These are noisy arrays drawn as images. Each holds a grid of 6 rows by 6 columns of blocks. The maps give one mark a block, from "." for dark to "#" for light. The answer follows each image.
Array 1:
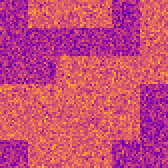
.###.#
.....#
..####
#####.
#####.
.###..
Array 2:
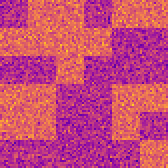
.##.##
####..
..#...
##..##
##..#.
.....#
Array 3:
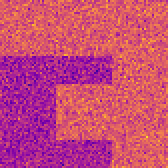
######
######
....##
..####
..####
....##
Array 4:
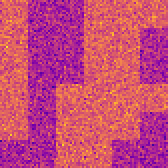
#..###
#..##.
#..##.
#.####
#.###.
..##..
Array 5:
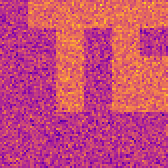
.#####
..#.#.
..#.##
..#.##
......
......
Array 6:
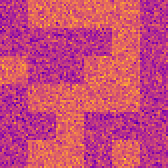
.####.
....#.
#..##.
.####.
..#...
.##.#.
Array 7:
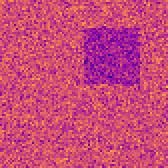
######
###..#
###..#
######
######
######
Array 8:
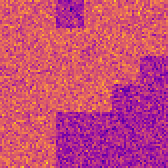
##.###
######
#####.
####..
##....
##....
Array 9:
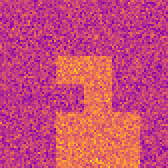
......
......
..##..
...#..
..###.
..###.
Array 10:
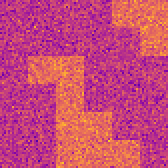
....##
.....#
.##...
..#...
..##..
..###.
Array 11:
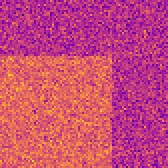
......
......
####..
####..
####..
####..
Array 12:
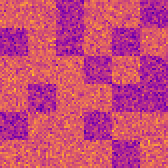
##.##.
.#.#.#
###.#.
#.##..
.##.##
####.#
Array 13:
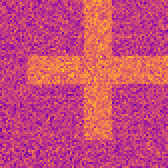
...#..
...#..
.#####
...#..
...#..
......
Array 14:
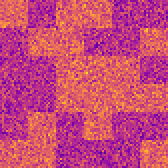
#.##..
.##..#
..###.
..####
.#.#..
##...#
